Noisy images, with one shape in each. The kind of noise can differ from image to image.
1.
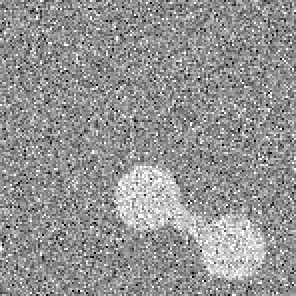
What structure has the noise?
heavy tails
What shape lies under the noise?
dumbbell
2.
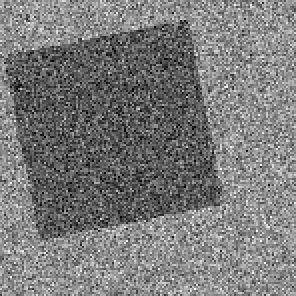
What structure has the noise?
independent entries
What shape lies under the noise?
square
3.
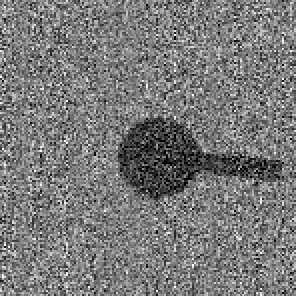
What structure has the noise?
columns of uneven size
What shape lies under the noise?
lollipop
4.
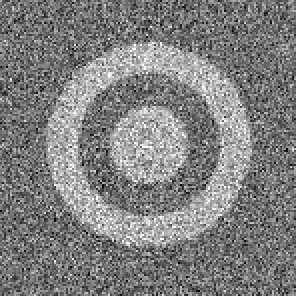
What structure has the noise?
low rank plus noise
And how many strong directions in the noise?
three or four
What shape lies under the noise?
bullseye
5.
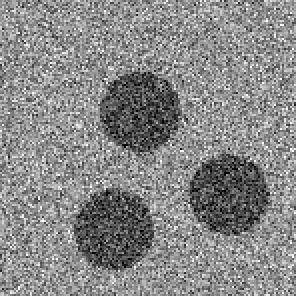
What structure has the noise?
independent entries
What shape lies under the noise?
three dots
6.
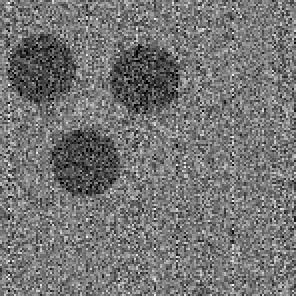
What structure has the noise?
columns of uneven size
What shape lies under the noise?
three dots
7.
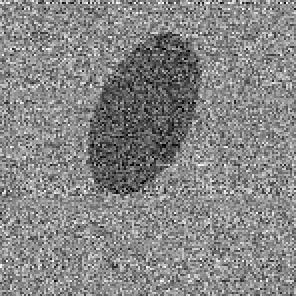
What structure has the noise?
rows of uneven size
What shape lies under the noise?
ellipse
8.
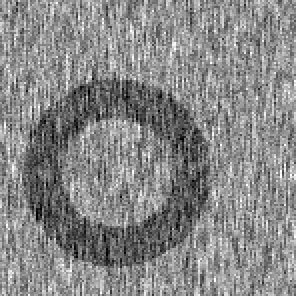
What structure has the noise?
streaked along the columns
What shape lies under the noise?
ring
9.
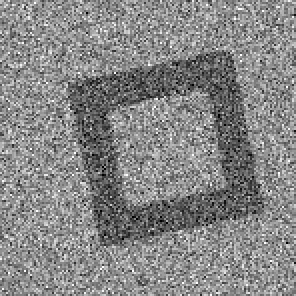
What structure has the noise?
independent entries
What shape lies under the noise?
square frame
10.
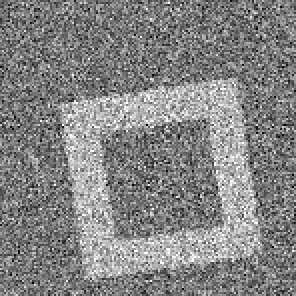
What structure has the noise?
low rank plus noise
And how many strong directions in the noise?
one
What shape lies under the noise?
square frame
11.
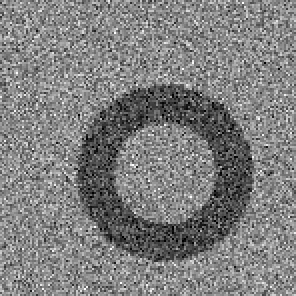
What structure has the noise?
low rank plus noise
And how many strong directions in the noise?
two
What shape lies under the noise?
ring
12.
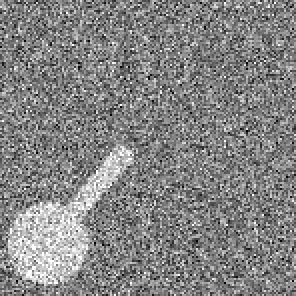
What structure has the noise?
low rank plus noise
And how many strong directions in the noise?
five to eight
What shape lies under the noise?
lollipop
